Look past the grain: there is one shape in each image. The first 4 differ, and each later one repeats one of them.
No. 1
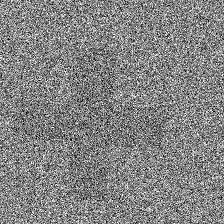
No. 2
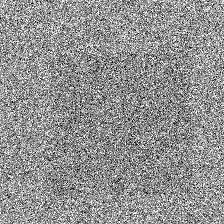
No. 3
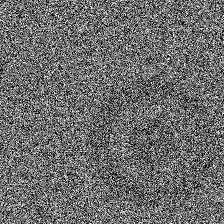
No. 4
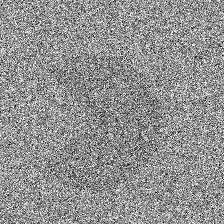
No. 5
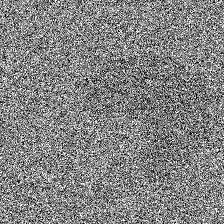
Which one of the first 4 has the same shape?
4
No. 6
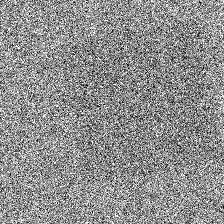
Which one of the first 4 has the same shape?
2
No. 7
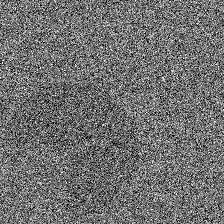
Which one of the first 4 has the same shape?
4
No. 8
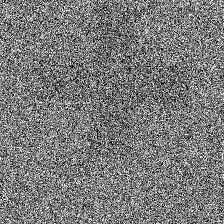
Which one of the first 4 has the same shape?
1
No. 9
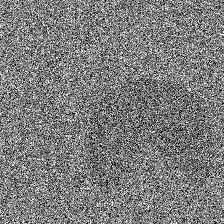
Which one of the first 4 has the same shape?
4
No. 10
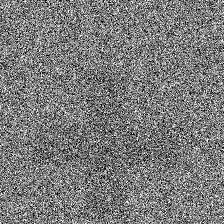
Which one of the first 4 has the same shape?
1
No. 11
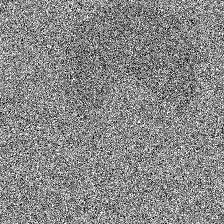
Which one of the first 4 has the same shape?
4
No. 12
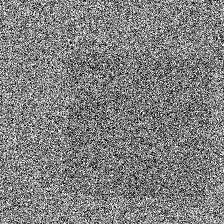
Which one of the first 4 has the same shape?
2
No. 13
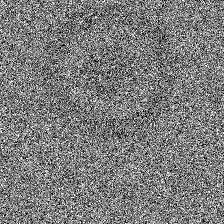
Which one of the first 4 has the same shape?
3
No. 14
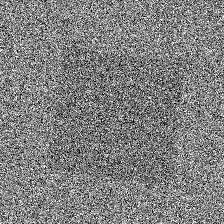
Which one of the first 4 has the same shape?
2
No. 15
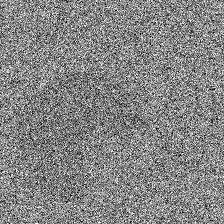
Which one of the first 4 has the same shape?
4
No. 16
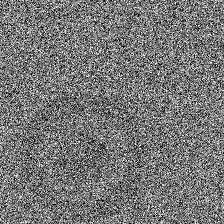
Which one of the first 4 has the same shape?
3
